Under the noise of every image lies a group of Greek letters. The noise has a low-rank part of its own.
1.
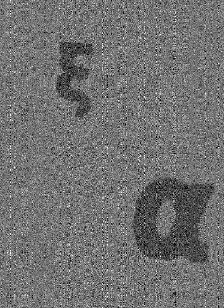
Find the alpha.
bottom right
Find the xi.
top left
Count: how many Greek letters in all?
2
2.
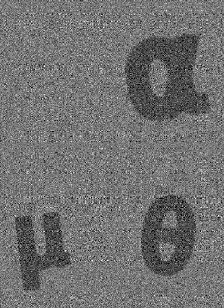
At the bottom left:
mu
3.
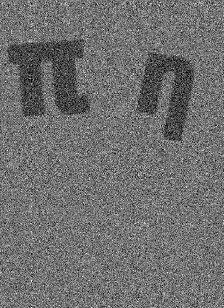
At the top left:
pi
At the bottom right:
nothing
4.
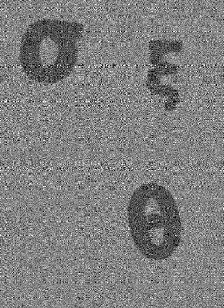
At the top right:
xi
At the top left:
sigma
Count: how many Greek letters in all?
3
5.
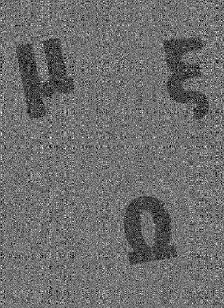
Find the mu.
top left
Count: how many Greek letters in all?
3
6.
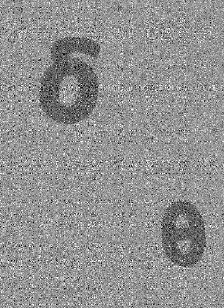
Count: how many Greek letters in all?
2
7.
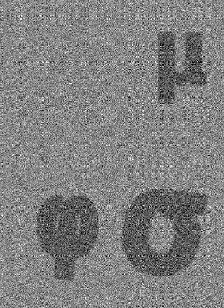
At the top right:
mu
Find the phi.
bottom left
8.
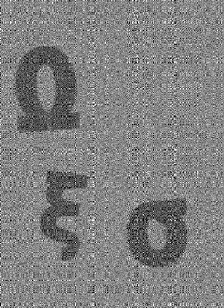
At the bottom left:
xi
